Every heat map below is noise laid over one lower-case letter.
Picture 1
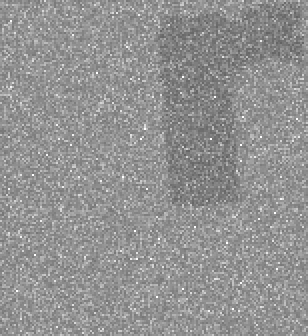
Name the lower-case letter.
r
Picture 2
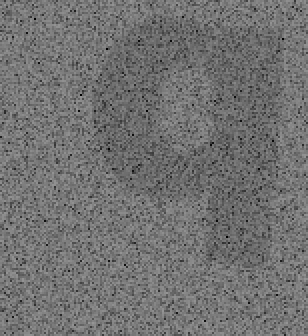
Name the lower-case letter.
q
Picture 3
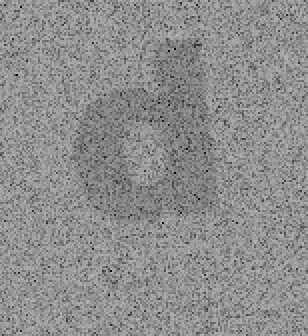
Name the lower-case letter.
d
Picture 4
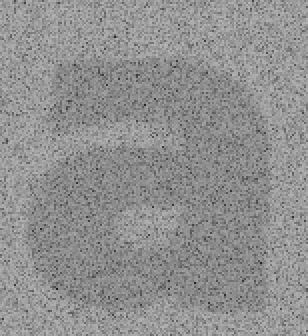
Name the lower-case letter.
a
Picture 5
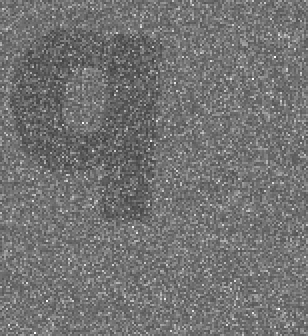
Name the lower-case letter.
q
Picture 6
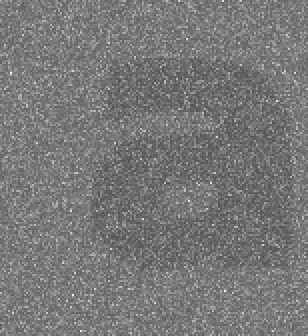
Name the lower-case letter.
a
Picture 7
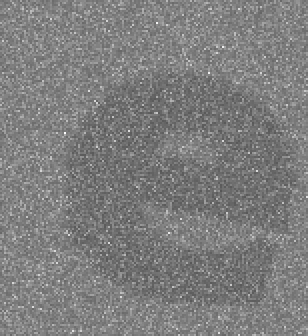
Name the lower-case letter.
e
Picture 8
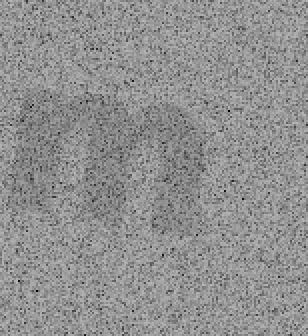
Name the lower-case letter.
m
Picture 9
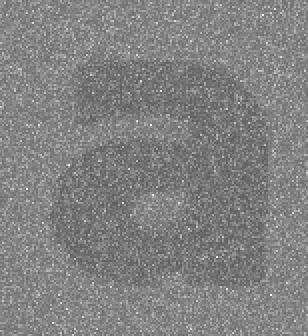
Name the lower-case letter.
a
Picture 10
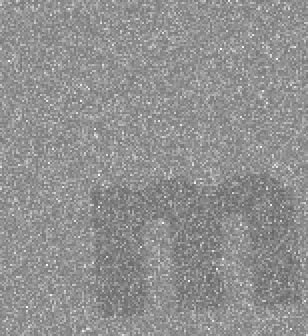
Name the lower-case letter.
m
